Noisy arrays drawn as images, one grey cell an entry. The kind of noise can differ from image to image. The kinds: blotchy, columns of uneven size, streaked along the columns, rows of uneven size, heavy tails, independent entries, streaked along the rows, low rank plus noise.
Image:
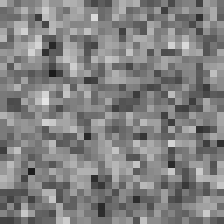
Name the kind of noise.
blotchy
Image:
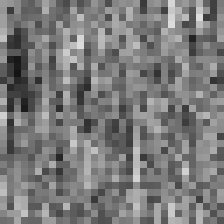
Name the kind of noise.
streaked along the columns
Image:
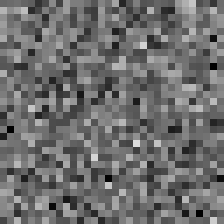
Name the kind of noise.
independent entries
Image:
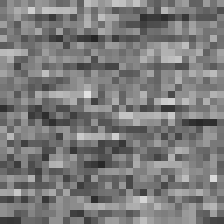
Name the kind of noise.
streaked along the rows
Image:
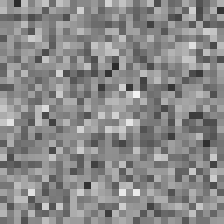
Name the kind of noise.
independent entries
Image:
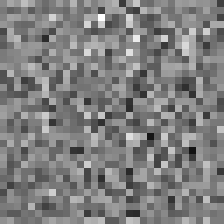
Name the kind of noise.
low rank plus noise
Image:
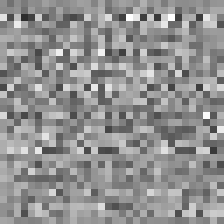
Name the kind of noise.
rows of uneven size
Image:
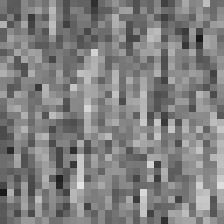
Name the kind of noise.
streaked along the columns
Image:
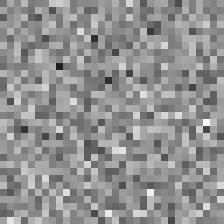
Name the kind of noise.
independent entries
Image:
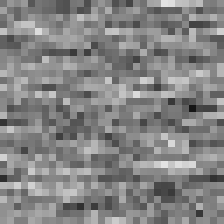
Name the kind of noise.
streaked along the rows
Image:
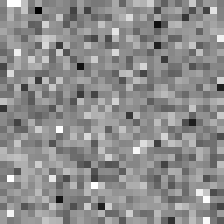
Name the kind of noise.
heavy tails
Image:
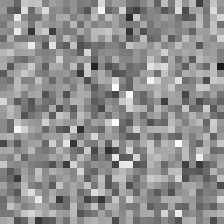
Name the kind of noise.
low rank plus noise
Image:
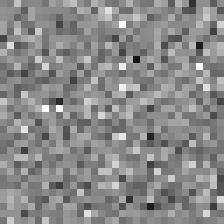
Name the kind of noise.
heavy tails
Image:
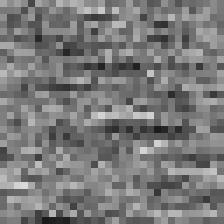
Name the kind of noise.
streaked along the rows
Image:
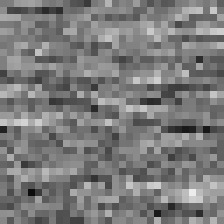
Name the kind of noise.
streaked along the rows
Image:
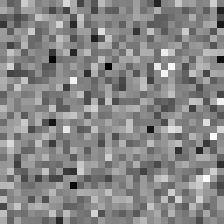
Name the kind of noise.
heavy tails
